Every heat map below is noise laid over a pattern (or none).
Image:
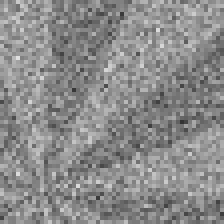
spokes from one point
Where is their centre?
bottom left
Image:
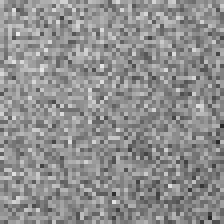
a smooth slope
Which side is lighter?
top left
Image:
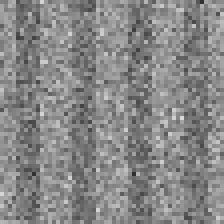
vertical stripes
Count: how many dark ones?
4
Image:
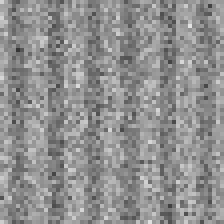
vertical stripes
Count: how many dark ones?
6
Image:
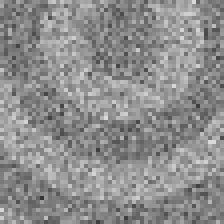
rings round one point
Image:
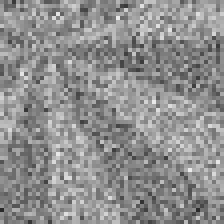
spokes from one point
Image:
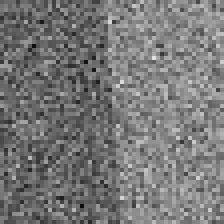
a sharp edge
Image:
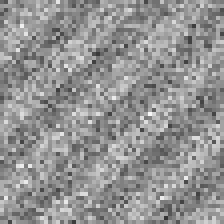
diagonal stripes
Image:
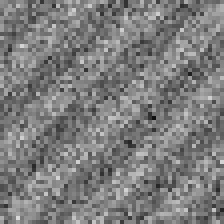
diagonal stripes
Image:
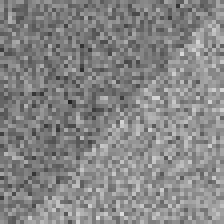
a sharp edge
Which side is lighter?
bottom right
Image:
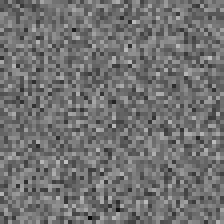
only noise
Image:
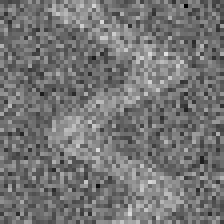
a wavy band
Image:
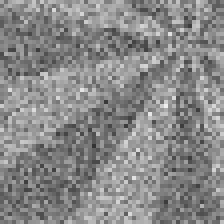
spokes from one point
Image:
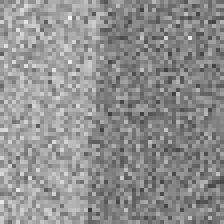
a sharp edge
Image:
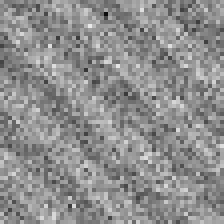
diagonal stripes
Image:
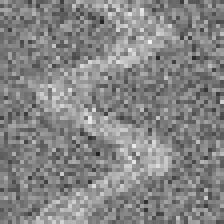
a wavy band
